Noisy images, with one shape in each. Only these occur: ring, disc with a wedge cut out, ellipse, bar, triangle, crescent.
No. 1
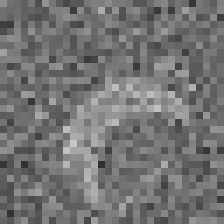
crescent
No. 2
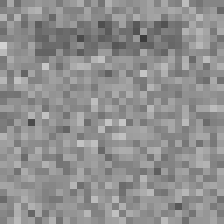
bar
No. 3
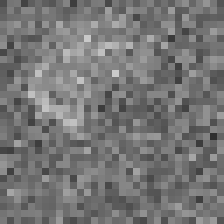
disc with a wedge cut out
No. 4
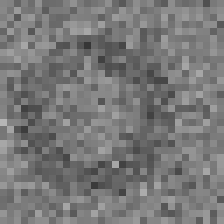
ring
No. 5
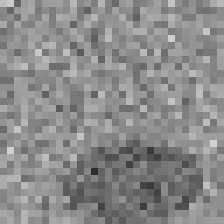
ellipse
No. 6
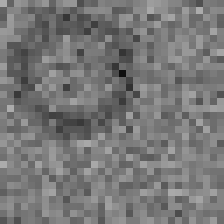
ring
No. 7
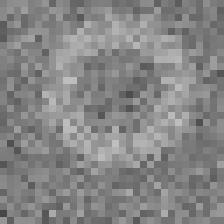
ring
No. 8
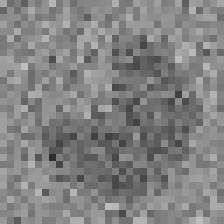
disc with a wedge cut out
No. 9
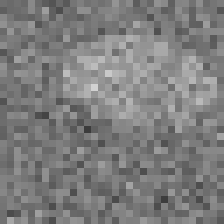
ellipse
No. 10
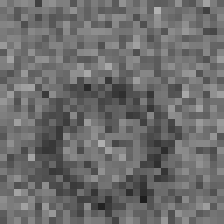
ring
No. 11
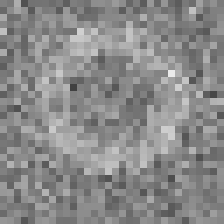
ring
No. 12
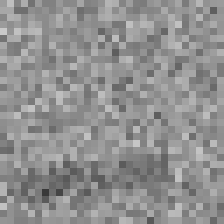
bar
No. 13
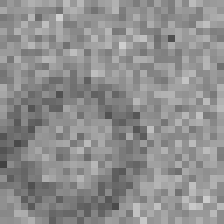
ring
